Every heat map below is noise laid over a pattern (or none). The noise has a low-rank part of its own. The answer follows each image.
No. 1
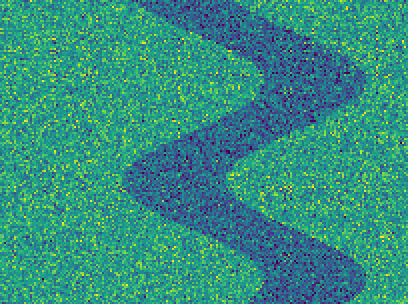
a wavy band
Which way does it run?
top to bottom
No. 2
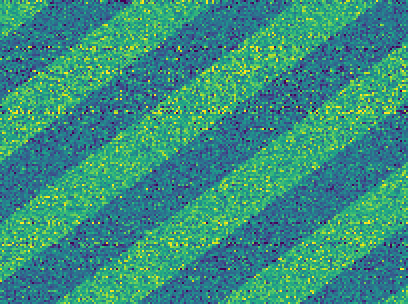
diagonal stripes
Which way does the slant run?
bottom left to top right
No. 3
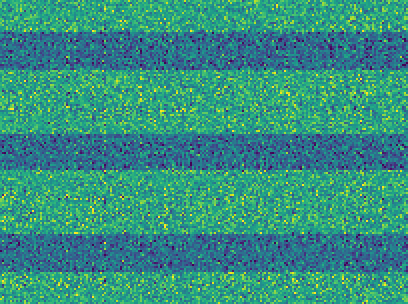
horizontal stripes
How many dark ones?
3
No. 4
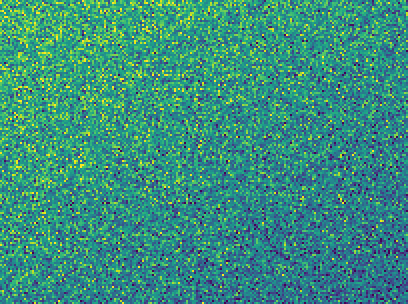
a smooth slope
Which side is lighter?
top left
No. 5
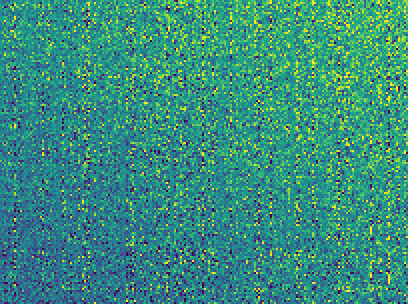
a smooth slope
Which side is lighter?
top right
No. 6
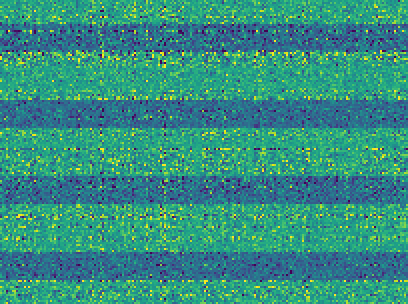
horizontal stripes
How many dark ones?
4
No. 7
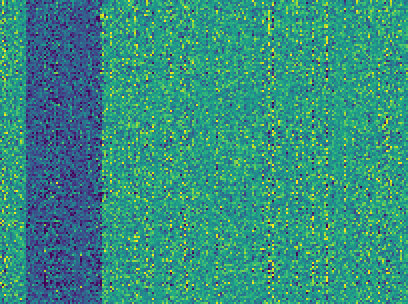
one vertical stripe
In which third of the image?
left
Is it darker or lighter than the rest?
darker
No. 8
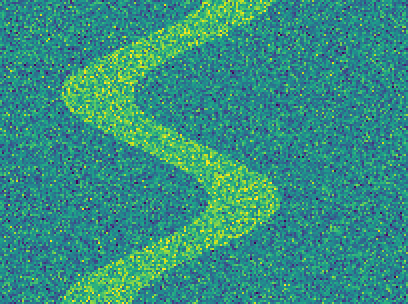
a wavy band
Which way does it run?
top to bottom
